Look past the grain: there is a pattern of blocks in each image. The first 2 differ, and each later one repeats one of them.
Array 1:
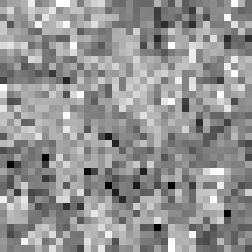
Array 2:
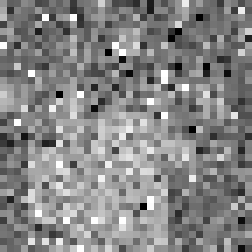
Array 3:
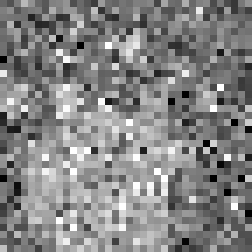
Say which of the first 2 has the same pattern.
2
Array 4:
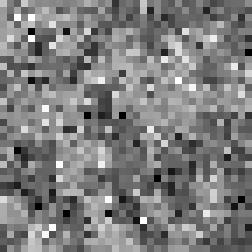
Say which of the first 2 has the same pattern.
1
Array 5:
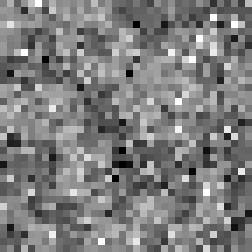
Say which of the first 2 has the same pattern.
1
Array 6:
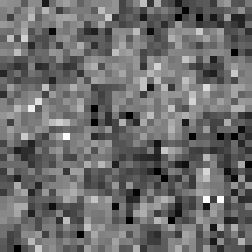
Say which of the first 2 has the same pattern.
1
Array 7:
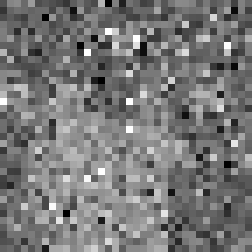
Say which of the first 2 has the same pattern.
2
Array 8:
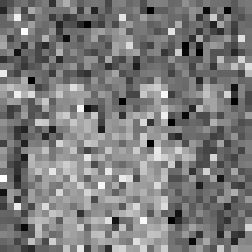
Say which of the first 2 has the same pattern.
2
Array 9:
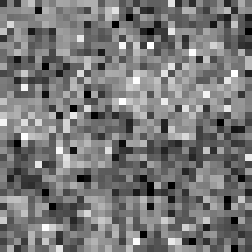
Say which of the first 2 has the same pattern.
1
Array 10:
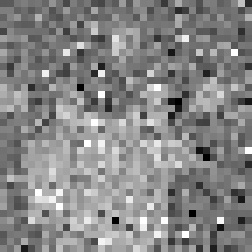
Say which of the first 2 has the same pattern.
2
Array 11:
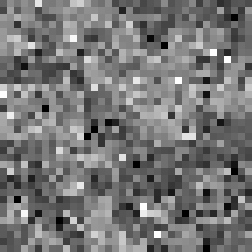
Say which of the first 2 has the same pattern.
1
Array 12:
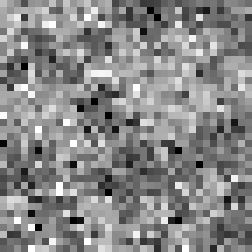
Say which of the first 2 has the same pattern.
1
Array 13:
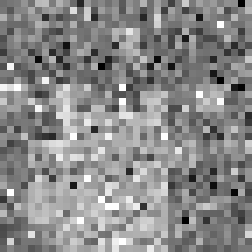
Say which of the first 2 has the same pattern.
2
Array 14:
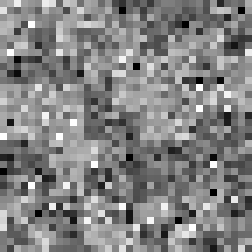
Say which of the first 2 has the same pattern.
1
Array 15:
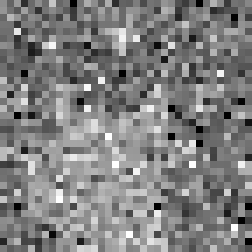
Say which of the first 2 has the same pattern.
2
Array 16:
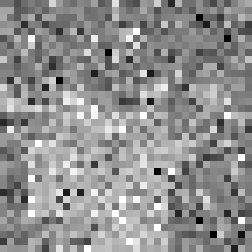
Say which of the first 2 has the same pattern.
2
